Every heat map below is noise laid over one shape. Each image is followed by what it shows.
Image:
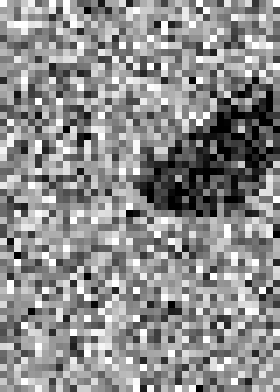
half disc
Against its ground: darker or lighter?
darker
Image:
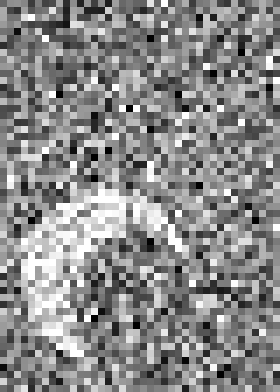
crescent
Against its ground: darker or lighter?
lighter
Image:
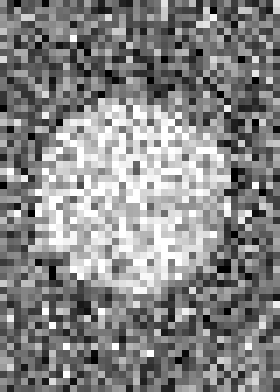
disc
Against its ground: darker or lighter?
lighter
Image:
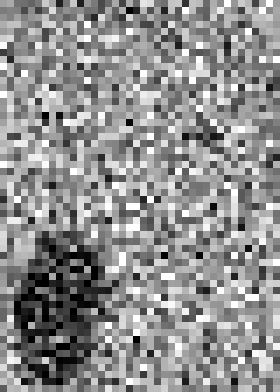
ellipse
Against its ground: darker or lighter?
darker
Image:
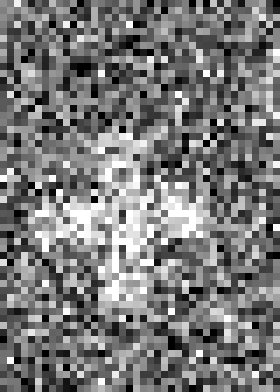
cross
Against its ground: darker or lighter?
lighter
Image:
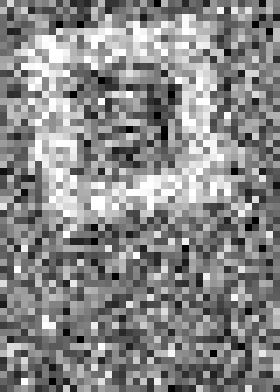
square frame
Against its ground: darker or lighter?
lighter
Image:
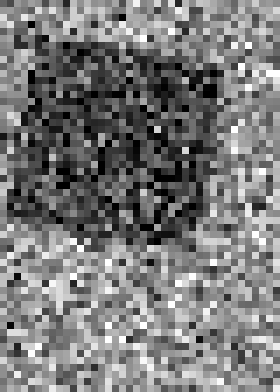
square
